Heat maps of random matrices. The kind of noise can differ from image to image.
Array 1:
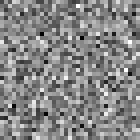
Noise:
independent entries
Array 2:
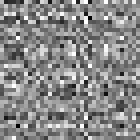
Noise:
low rank plus noise
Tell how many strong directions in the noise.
two
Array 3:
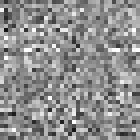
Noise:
low rank plus noise
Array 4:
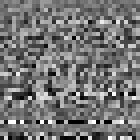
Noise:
rows of uneven size
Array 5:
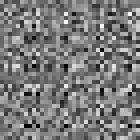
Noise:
low rank plus noise
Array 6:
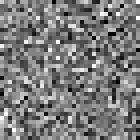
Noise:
independent entries
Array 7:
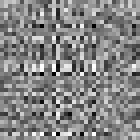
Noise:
low rank plus noise
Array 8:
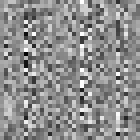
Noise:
columns of uneven size
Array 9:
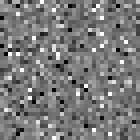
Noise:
heavy tails
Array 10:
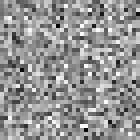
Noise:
independent entries
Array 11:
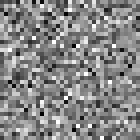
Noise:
independent entries
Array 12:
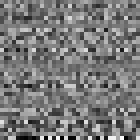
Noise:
rows of uneven size
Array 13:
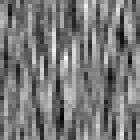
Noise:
streaked along the columns
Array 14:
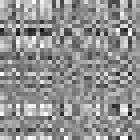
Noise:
low rank plus noise
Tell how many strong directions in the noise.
one
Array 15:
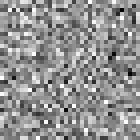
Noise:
low rank plus noise
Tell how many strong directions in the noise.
five to eight
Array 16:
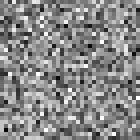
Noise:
independent entries
